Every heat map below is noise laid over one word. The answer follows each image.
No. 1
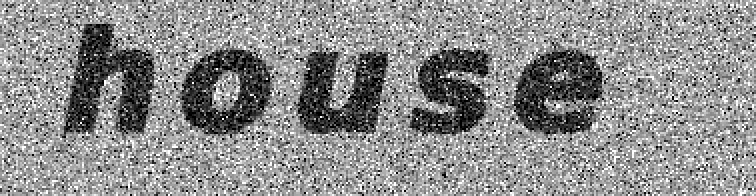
house
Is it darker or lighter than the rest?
darker
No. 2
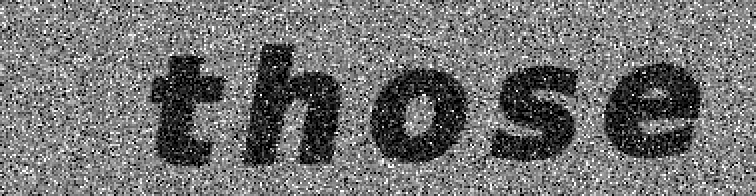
those
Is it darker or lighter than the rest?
darker
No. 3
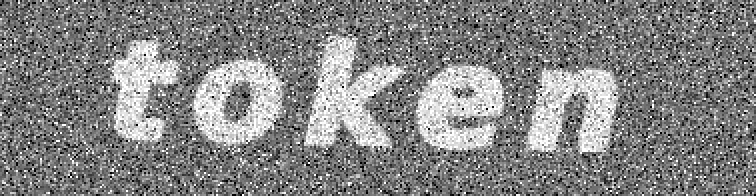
token
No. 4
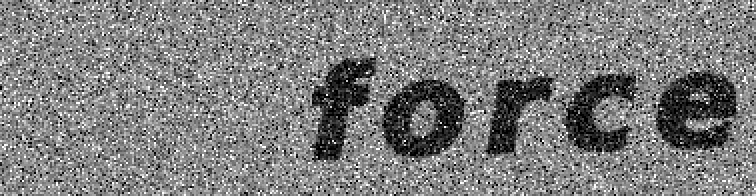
force
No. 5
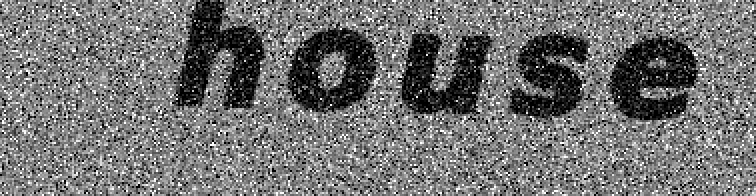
house
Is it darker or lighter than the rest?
darker
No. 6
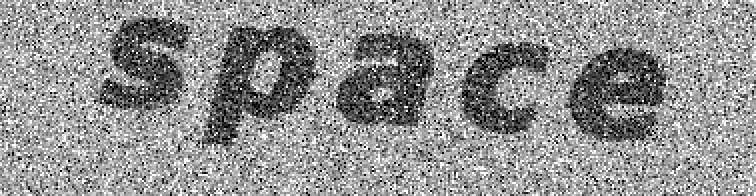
space
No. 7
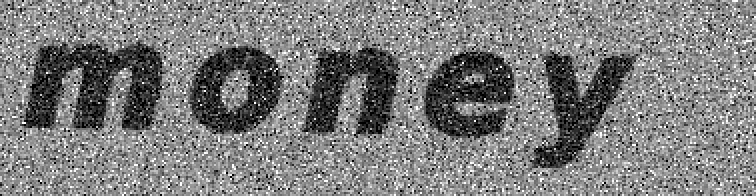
money
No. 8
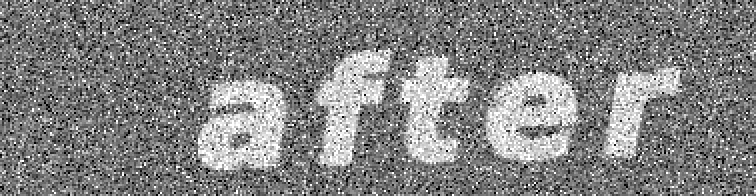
after
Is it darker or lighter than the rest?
lighter
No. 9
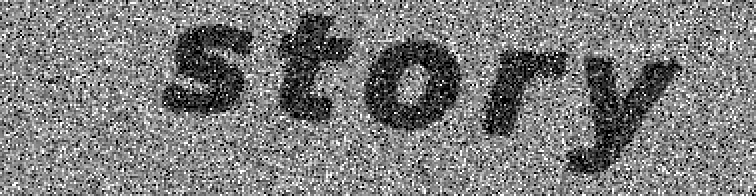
story
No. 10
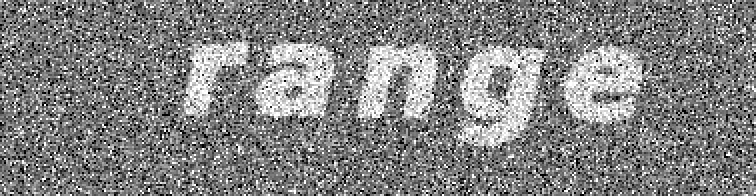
range
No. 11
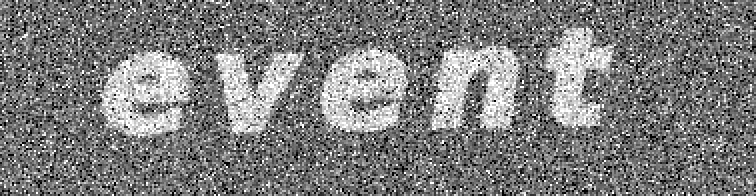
event
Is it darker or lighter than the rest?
lighter
